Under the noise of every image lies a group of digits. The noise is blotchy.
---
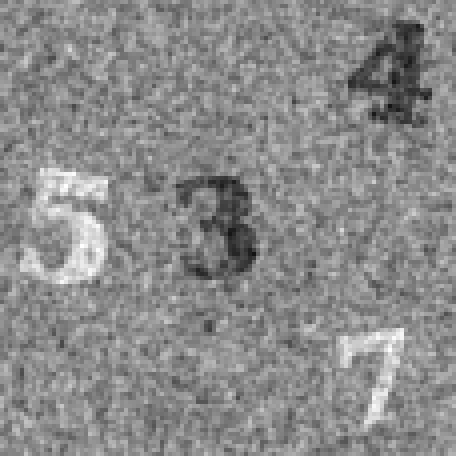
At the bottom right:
7
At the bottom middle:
nothing
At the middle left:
5
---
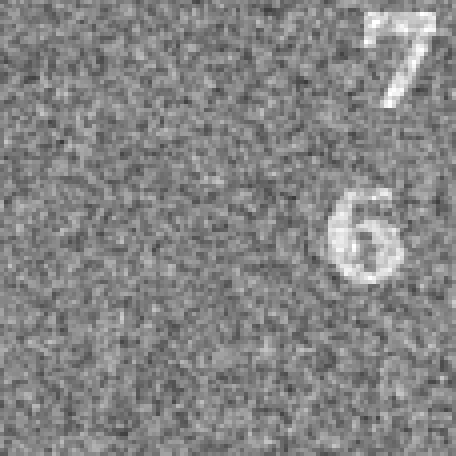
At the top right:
7
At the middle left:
nothing
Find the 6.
middle right
